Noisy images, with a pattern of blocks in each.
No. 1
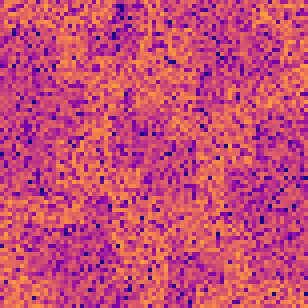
the same after a half turn
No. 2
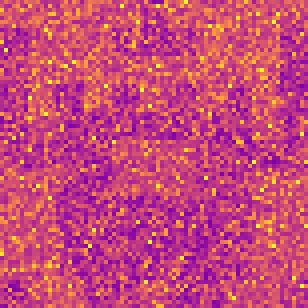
left and right mirror each other
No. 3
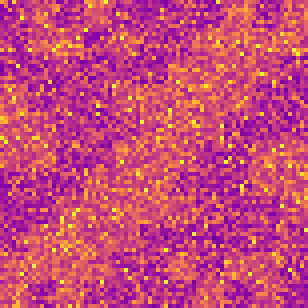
the same after a half turn
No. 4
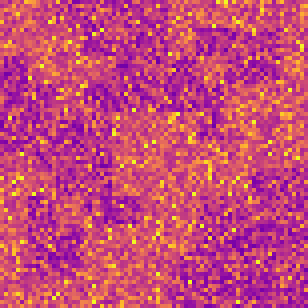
mirrored about the diagonal from the top left
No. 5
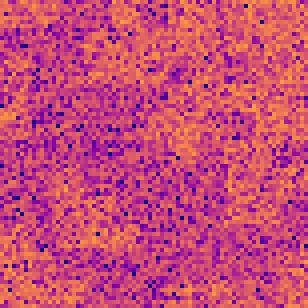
mirrored about the diagonal from the bottom left
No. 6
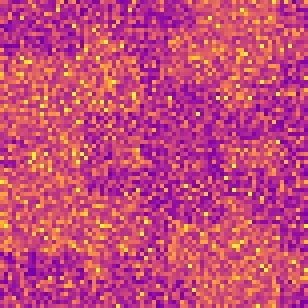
top and bottom mirror each other
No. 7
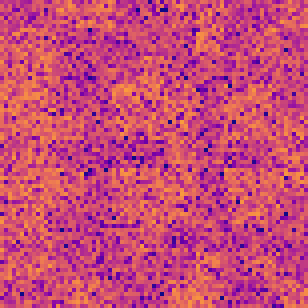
top and bottom mirror each other
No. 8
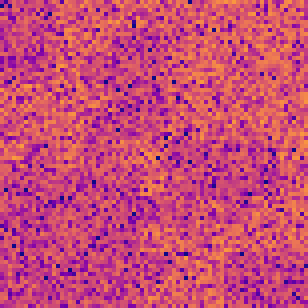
mirrored about the diagonal from the bottom left
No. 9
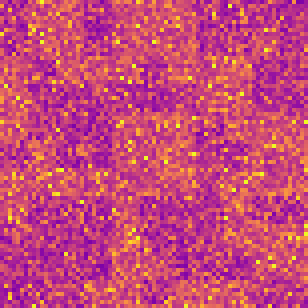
mirrored about the diagonal from the bottom left
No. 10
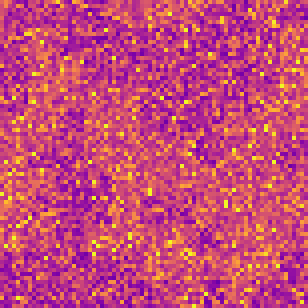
no symmetry
